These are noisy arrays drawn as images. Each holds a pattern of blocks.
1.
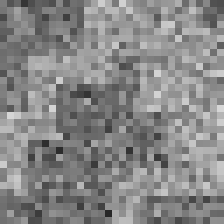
no symmetry
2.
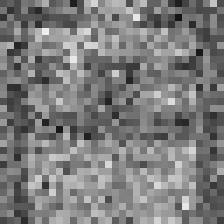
left and right mirror each other
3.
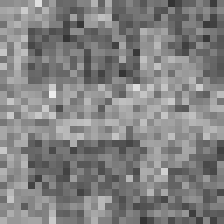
top and bottom mirror each other
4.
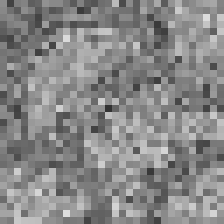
mirrored about the diagonal from the top left
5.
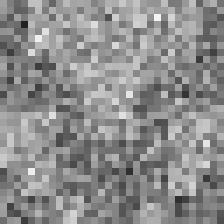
left and right mirror each other
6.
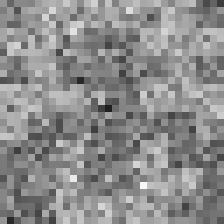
left and right mirror each other
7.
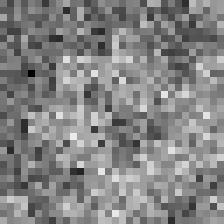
mirrored about the diagonal from the top left
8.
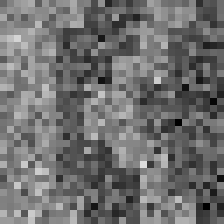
top and bottom mirror each other
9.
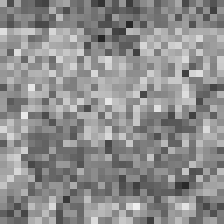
left and right mirror each other
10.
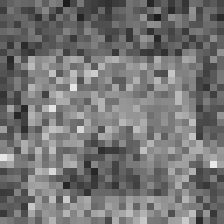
left and right mirror each other
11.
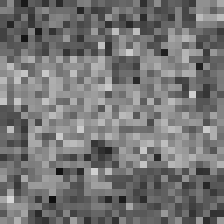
the same after a half turn
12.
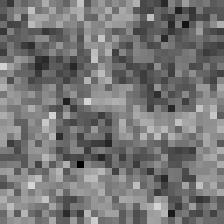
mirrored about the diagonal from the bottom left
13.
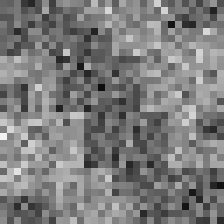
the same after a half turn
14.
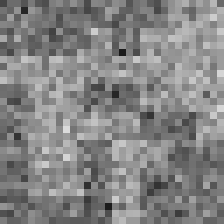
no symmetry
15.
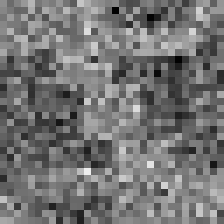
the same after a half turn
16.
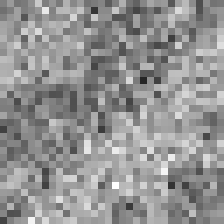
mirrored about the diagonal from the top left
